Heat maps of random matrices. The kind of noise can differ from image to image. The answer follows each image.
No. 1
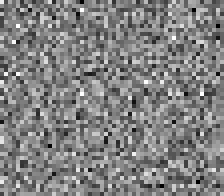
low rank plus noise
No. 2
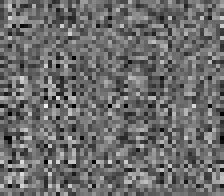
low rank plus noise
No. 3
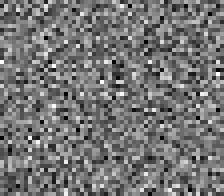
low rank plus noise
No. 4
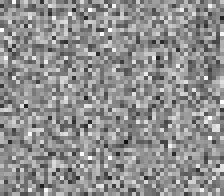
independent entries
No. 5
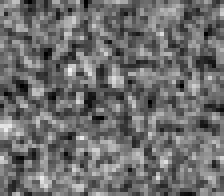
blotchy
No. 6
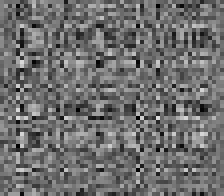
low rank plus noise
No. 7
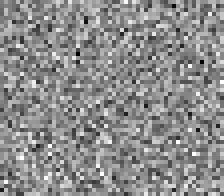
independent entries
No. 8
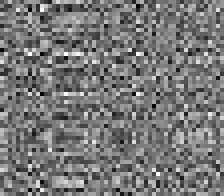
low rank plus noise
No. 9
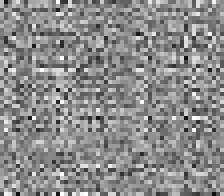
low rank plus noise
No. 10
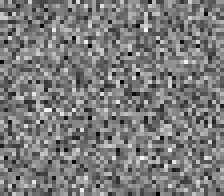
independent entries
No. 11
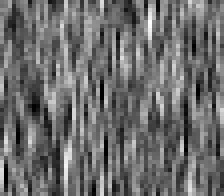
streaked along the columns
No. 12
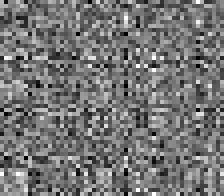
low rank plus noise
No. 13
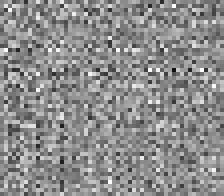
low rank plus noise
